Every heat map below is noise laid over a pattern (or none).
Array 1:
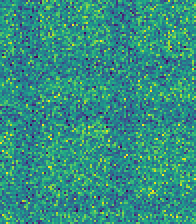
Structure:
bands of rows crossing bands of columns
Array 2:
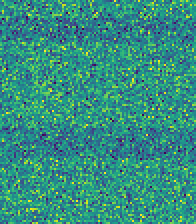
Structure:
bands of rows
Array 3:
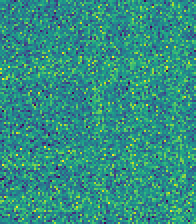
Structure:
bands of rows crossing bands of columns
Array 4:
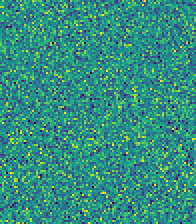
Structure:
only noise
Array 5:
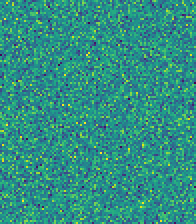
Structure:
only noise
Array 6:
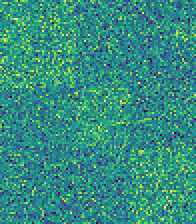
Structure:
blocks along the diagonal
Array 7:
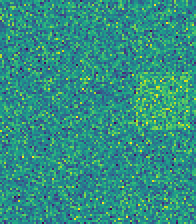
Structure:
one block
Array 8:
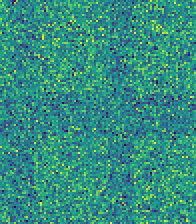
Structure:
bands of rows crossing bands of columns
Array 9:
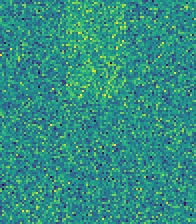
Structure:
one block
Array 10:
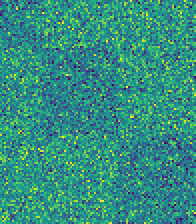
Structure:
blocks along the diagonal
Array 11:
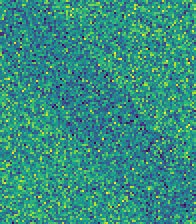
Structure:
a diagonal band
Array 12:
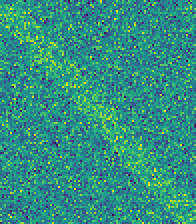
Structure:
a diagonal band
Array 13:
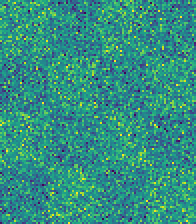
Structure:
a checkerboard
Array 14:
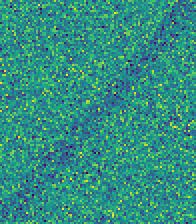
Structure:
a diagonal band
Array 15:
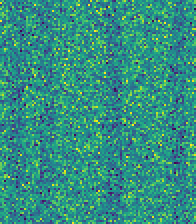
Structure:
bands of columns
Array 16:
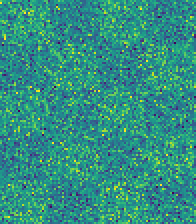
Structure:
a checkerboard
